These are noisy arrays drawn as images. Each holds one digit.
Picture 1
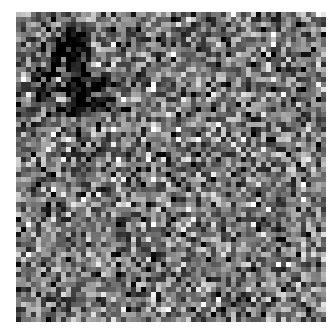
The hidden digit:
4
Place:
top left
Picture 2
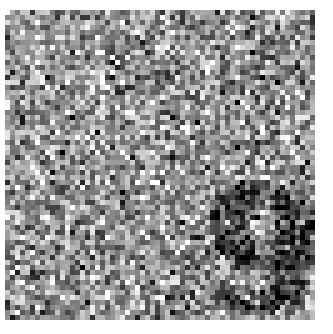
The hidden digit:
9
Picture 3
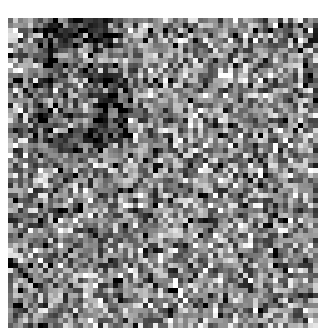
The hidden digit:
5
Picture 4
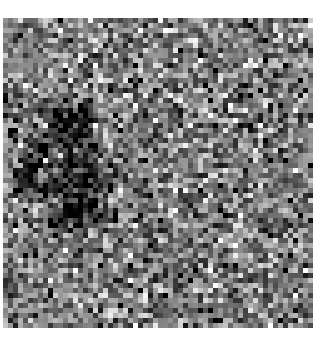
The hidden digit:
4
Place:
middle left
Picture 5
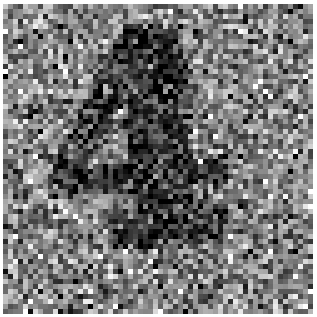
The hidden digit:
4
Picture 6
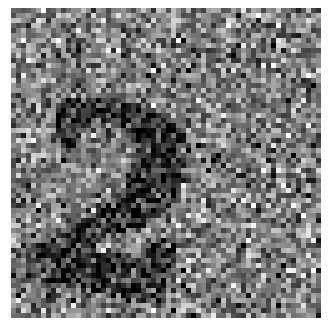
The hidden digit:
2
